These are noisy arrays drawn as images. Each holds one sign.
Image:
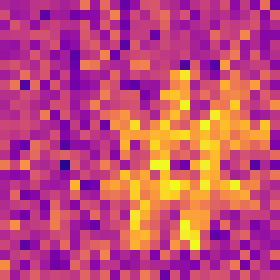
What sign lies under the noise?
hash sign
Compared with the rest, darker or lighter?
lighter
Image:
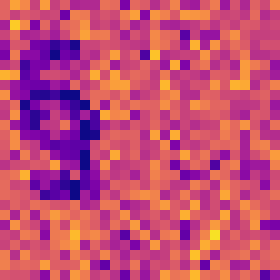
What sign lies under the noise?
section sign
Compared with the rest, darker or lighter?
darker
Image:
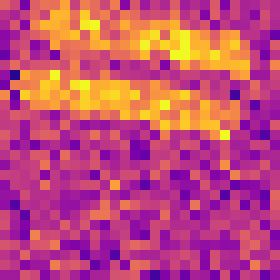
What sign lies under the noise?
equals sign
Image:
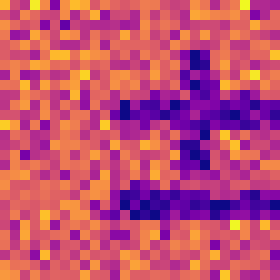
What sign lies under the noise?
plus-minus sign
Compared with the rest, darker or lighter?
darker
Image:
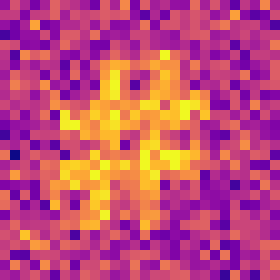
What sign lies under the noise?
hash sign
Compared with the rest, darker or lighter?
lighter
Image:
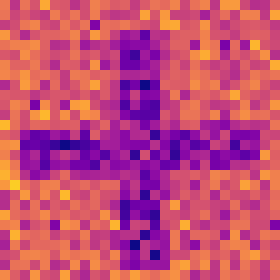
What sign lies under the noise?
plus sign
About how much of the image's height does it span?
nearly all
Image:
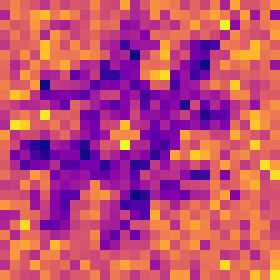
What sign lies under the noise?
hash sign
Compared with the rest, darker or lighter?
darker
